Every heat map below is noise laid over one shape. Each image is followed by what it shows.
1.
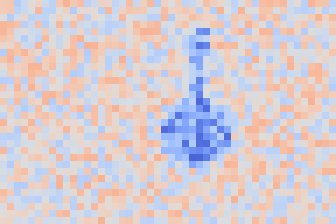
blue lollipop
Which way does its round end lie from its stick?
down
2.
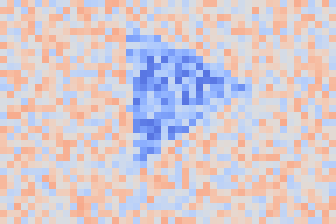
blue triangle
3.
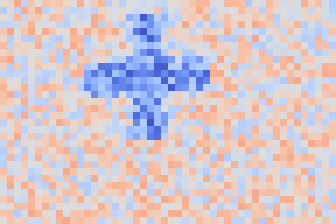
blue cross
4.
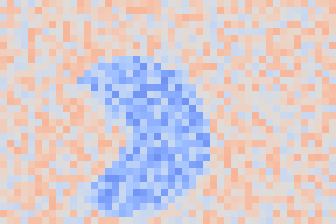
blue disc with a wedge cut out
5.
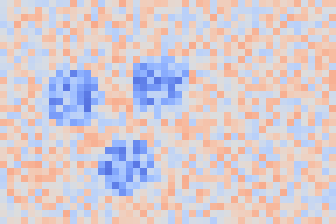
blue three dots
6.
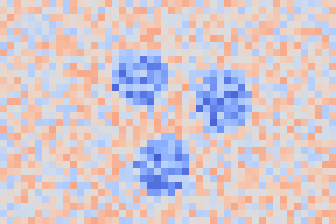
blue three dots
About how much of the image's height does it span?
two thirds
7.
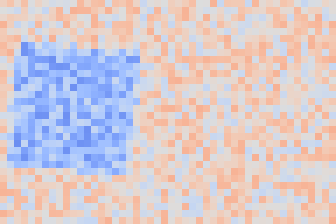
blue square
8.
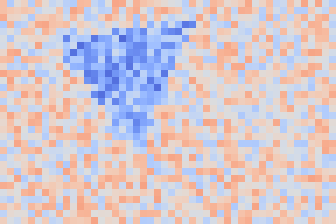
blue triangle
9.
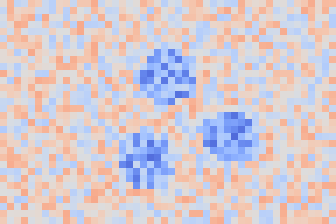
blue three dots
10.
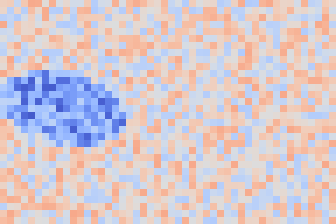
blue ellipse, middle left
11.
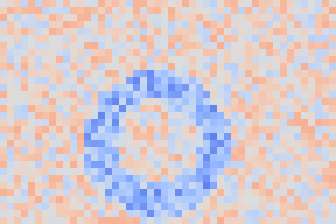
blue ring
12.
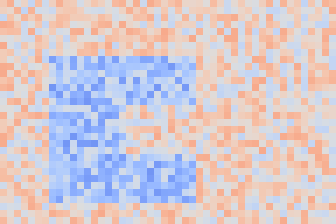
blue square with a notch
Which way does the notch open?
right
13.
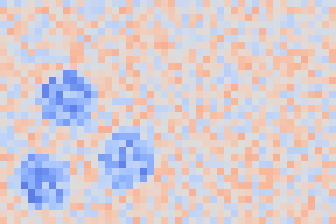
blue three dots
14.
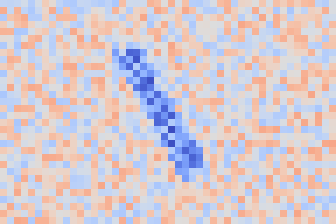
blue bar
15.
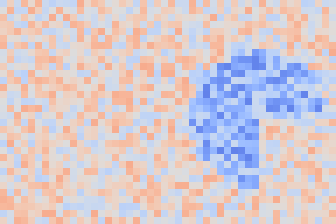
blue disc with a wedge cut out
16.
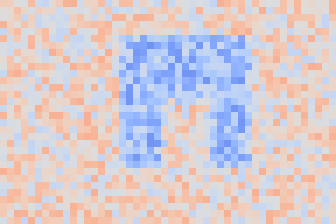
blue square with a notch
